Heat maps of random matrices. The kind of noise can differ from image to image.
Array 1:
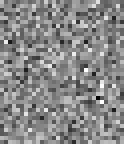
independent entries
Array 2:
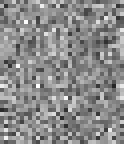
low rank plus noise
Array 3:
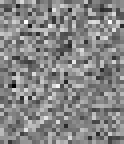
independent entries
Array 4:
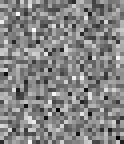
independent entries
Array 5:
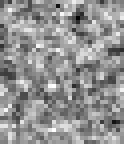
blotchy
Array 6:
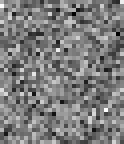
independent entries
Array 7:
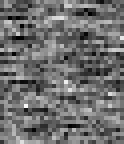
streaked along the rows
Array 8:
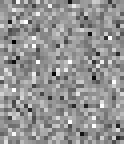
heavy tails
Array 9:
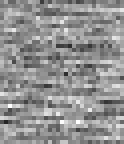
streaked along the rows
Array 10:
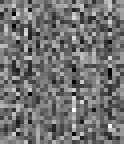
columns of uneven size
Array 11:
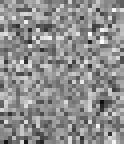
low rank plus noise
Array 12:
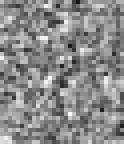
blotchy
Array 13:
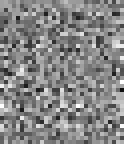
low rank plus noise
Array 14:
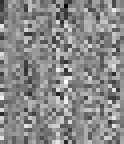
columns of uneven size
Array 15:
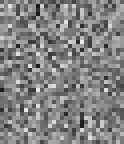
low rank plus noise
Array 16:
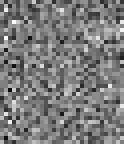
low rank plus noise
